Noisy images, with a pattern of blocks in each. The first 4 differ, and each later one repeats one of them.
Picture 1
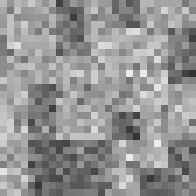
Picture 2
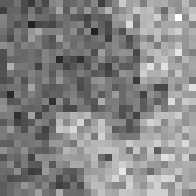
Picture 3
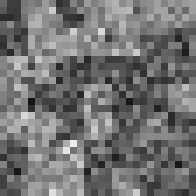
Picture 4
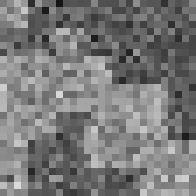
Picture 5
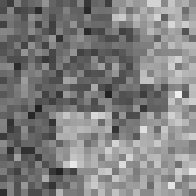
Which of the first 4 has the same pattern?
2
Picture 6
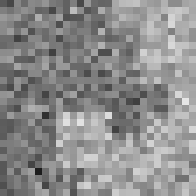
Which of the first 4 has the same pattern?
2
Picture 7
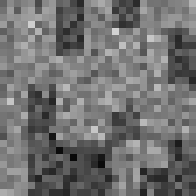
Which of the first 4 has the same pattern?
1
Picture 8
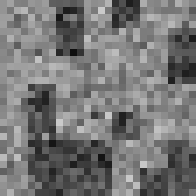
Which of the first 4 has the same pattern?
1
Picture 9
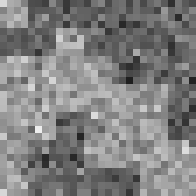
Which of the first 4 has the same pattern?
4
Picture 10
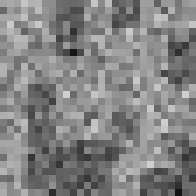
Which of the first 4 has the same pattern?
1
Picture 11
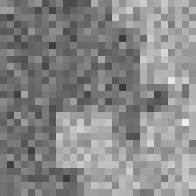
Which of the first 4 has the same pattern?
2
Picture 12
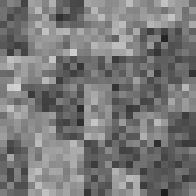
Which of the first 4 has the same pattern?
3
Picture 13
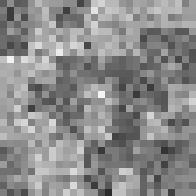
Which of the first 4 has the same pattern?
3
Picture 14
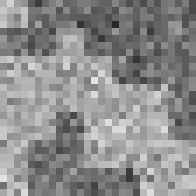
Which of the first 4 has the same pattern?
4
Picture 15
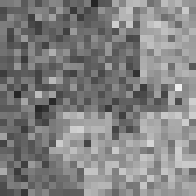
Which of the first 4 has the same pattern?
2
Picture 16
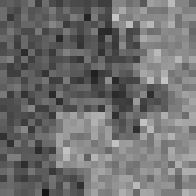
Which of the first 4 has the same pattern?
2
